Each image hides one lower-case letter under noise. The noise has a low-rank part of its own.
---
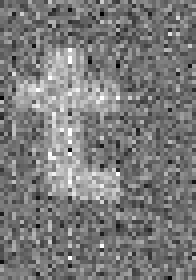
t
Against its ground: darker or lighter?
lighter
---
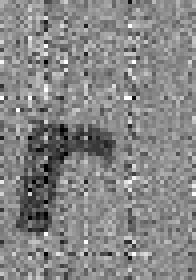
r
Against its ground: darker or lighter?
darker
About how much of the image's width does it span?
half
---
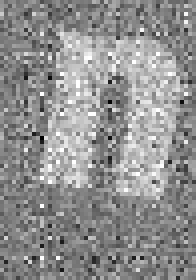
n
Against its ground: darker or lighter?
lighter
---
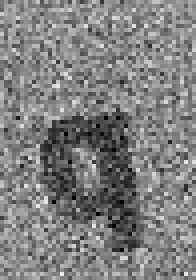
q
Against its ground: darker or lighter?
darker
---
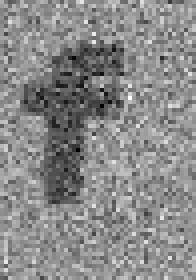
f
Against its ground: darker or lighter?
darker
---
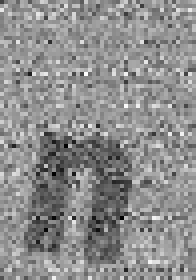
n
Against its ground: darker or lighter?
darker
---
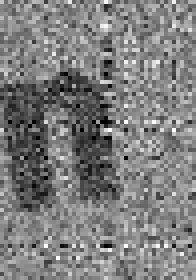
n
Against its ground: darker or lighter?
darker
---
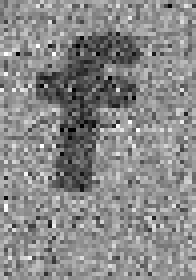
f
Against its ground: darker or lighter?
darker
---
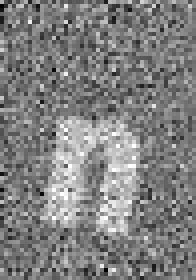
n
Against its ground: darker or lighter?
lighter
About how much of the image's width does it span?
half
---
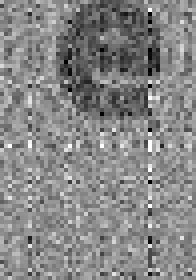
e
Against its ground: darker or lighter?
darker
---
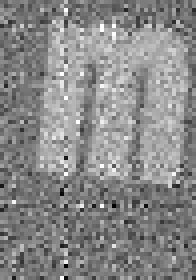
m
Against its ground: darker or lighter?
lighter
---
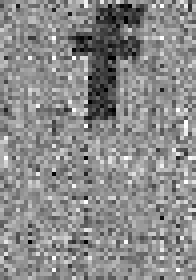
f
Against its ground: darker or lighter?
darker
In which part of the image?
top middle
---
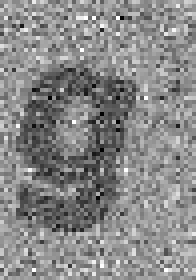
g
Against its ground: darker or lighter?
darker
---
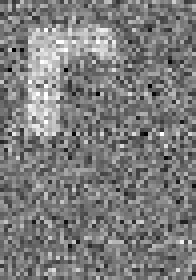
r
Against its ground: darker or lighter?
lighter
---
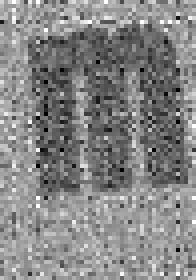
m
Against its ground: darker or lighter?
darker
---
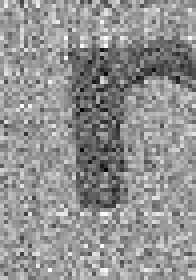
r
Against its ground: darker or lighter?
darker
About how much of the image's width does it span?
two thirds
